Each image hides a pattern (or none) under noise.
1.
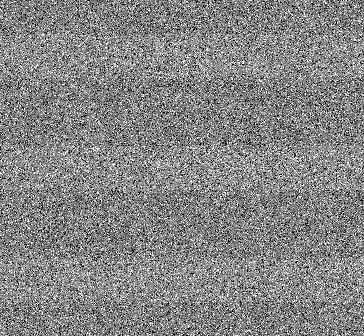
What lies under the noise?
horizontal stripes
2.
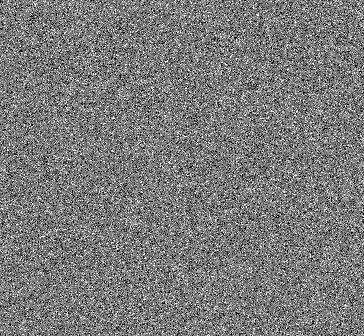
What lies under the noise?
only noise
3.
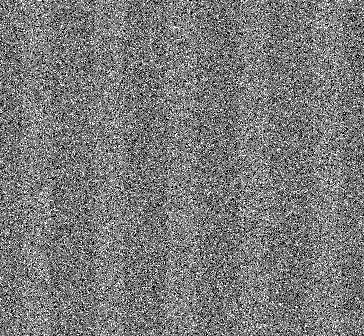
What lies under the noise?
vertical stripes
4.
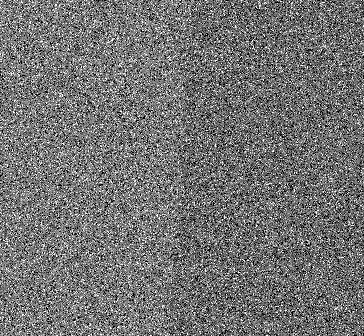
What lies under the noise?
a sharp edge
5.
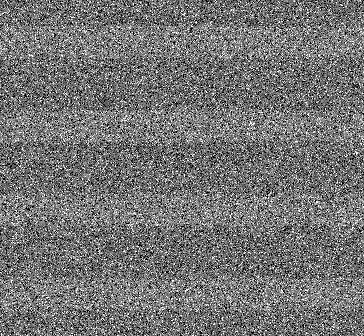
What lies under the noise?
horizontal stripes
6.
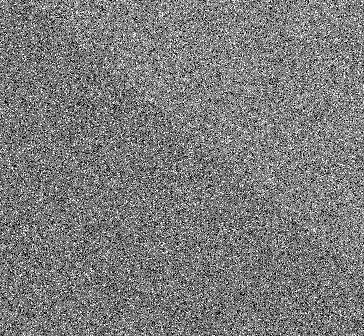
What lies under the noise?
a sharp edge
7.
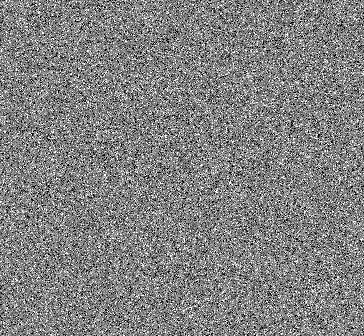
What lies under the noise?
only noise
